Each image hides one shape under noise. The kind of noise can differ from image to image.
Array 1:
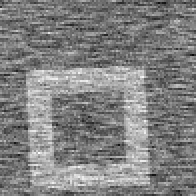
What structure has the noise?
streaked along the rows
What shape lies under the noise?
square frame
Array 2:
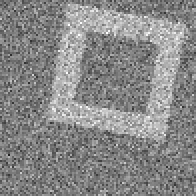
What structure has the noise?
independent entries
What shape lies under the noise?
square frame
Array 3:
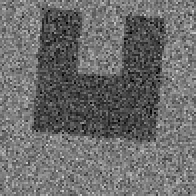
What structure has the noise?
independent entries
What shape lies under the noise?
square with a notch
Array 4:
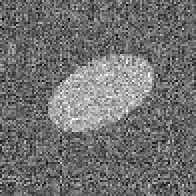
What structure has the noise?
low rank plus noise
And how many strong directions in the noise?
two
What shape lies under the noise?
ellipse
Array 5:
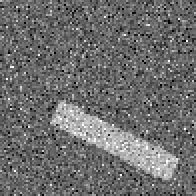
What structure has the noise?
heavy tails
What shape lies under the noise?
bar
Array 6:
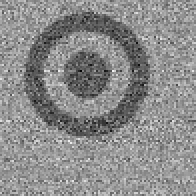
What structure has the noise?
rows of uneven size
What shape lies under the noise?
bullseye
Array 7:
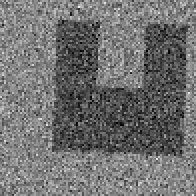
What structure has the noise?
low rank plus noise
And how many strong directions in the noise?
one
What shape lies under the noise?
square with a notch
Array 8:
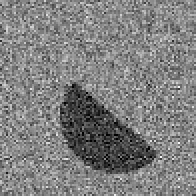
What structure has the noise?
low rank plus noise
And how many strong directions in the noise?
two
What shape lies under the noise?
half disc
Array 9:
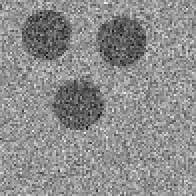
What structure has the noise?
independent entries
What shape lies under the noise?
three dots
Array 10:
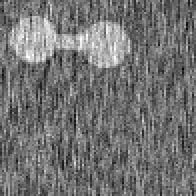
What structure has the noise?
streaked along the columns
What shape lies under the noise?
dumbbell
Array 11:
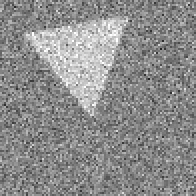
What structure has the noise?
independent entries
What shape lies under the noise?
triangle
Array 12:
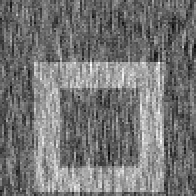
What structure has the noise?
streaked along the columns
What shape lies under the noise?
square frame
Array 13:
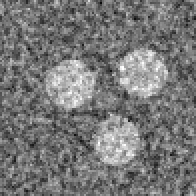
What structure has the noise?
blotchy
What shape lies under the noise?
three dots
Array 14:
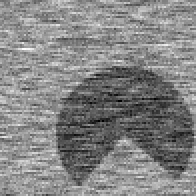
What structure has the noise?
streaked along the rows
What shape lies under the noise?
disc with a wedge cut out
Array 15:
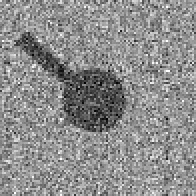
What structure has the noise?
low rank plus noise
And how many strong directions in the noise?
one
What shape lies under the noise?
lollipop
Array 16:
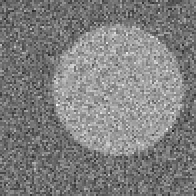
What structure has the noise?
independent entries
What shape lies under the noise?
disc
